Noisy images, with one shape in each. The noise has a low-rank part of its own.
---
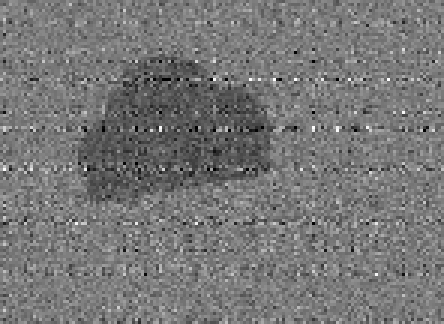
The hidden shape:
cloud
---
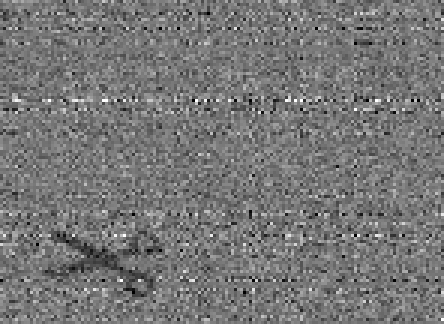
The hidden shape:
pair of scissors
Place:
bottom left
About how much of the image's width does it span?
a quarter
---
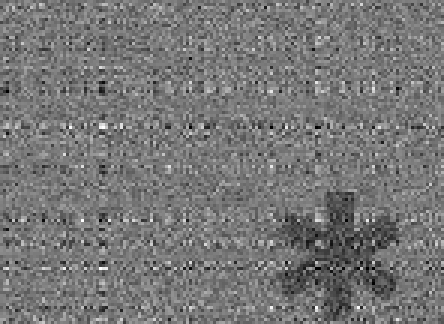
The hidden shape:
asterisk
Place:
bottom right
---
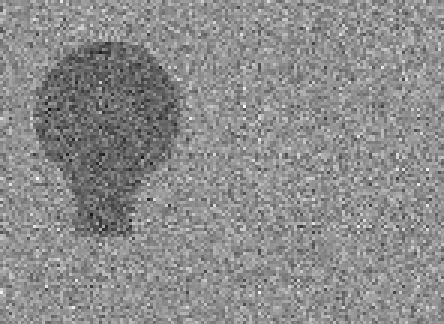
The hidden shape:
light bulb
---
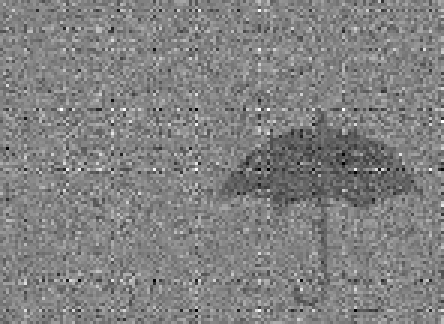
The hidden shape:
umbrella
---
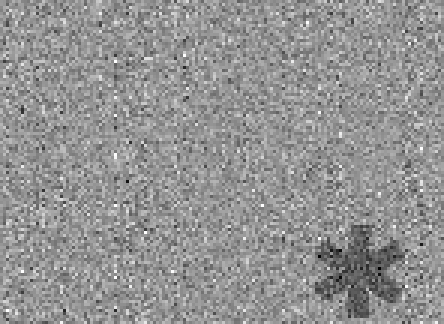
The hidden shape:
asterisk
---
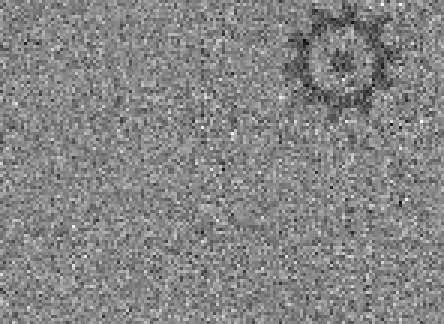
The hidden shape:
gear
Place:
top right
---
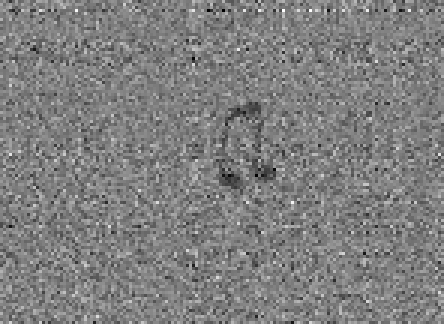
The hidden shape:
pair of musical notes
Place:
centre
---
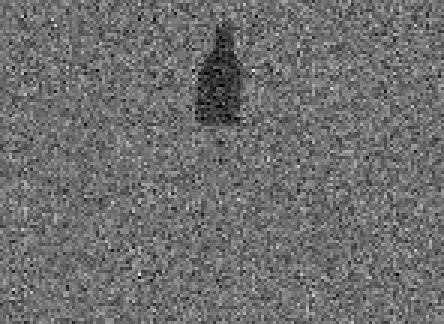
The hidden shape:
bottle
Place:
top middle
